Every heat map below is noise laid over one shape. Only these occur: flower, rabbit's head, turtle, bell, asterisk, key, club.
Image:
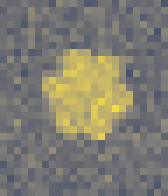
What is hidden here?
light flower
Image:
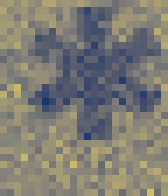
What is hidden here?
dark asterisk
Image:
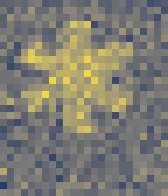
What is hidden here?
light asterisk
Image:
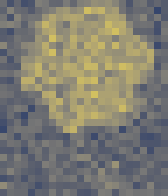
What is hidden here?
light flower
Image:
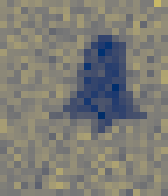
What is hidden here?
dark bell
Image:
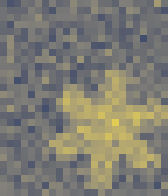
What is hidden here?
light asterisk
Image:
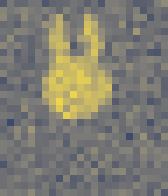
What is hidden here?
light rabbit's head
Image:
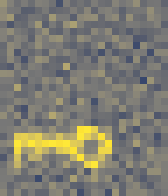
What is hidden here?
light key
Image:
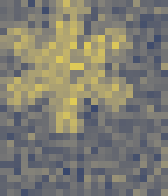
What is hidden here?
light asterisk
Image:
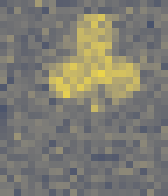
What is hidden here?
light club
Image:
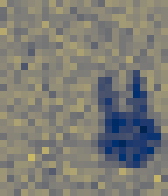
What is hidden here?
dark rabbit's head
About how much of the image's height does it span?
half
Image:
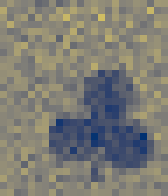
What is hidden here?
dark club
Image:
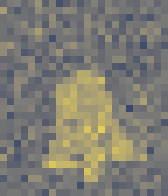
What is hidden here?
light bell
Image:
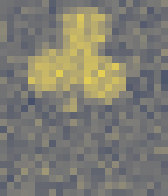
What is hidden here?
light club
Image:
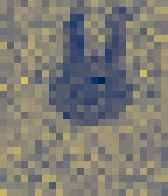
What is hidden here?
dark rabbit's head
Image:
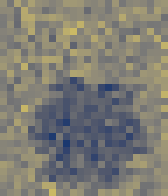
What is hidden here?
dark flower
